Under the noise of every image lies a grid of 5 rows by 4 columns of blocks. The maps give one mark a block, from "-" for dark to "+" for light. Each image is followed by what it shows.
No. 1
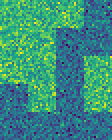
+ + + -
+ + - -
+ + - +
- + - +
- - - -
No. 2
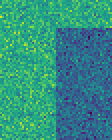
+ + + +
+ + - -
+ + - -
+ + - -
+ + - -
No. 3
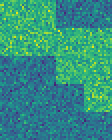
+ + - -
+ + + +
- - + +
- - - +
- - - -
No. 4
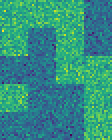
+ + + -
+ - + -
- - + +
+ - - +
- - - +
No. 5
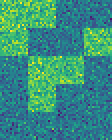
+ + - -
+ - - +
- + + -
- + - -
- - - -
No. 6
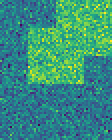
- - + +
- + + +
- + + -
- - - -
- - - -
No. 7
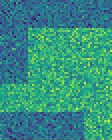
- - - -
- + + +
- + + +
+ + + +
- - - +
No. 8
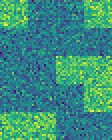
+ - - +
- - - -
- - + +
- - - +
+ + - -
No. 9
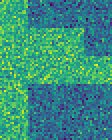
+ - - -
+ + + -
+ + + +
+ - - -
+ - - -
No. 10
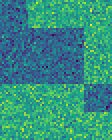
- + + +
- - - +
- - - +
+ + + -
+ + + +
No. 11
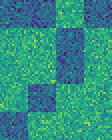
- - + -
+ + - +
+ + - +
+ - + +
- + + +
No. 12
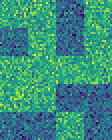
+ + - +
- + - +
+ + + +
+ + - -
- - + -
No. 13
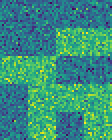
- - - -
- - + +
+ + - -
- + + +
- + - +
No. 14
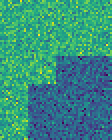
+ + + +
+ + + +
+ + - -
+ - - -
+ - - -
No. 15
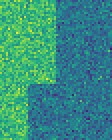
+ + - -
+ + - -
+ + - -
+ - - -
+ - - -
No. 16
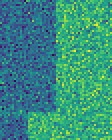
- - + +
- - + +
- - + +
- - + +
- + + +
